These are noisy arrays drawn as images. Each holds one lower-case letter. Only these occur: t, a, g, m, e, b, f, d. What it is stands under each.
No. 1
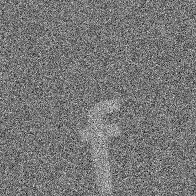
f
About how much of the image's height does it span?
half
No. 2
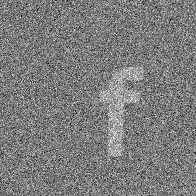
f
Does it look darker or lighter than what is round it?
lighter
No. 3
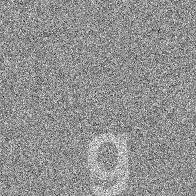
g
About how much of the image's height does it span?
a third
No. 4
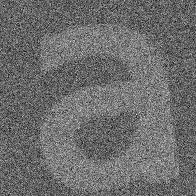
a
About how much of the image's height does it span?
nearly all
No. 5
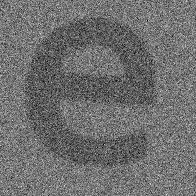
e
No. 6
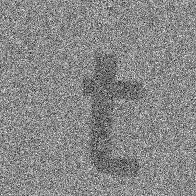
t
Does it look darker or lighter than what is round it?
darker
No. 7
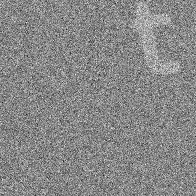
t
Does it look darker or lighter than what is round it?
lighter
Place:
top right
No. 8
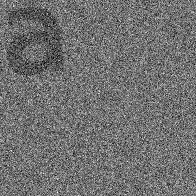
a
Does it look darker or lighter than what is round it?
darker
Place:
top left
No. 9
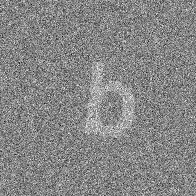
b
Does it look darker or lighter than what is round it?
lighter
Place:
centre
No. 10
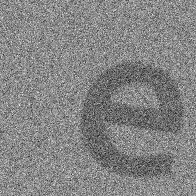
e
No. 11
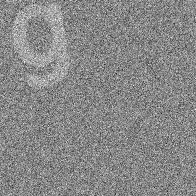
g
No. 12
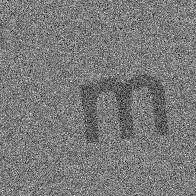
m
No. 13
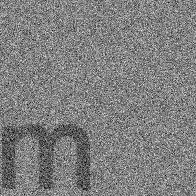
m
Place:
bottom left
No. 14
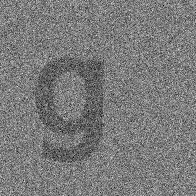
g
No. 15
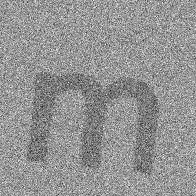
m
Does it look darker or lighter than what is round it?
darker
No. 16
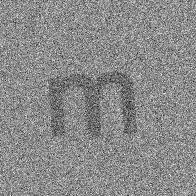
m
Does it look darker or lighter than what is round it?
darker
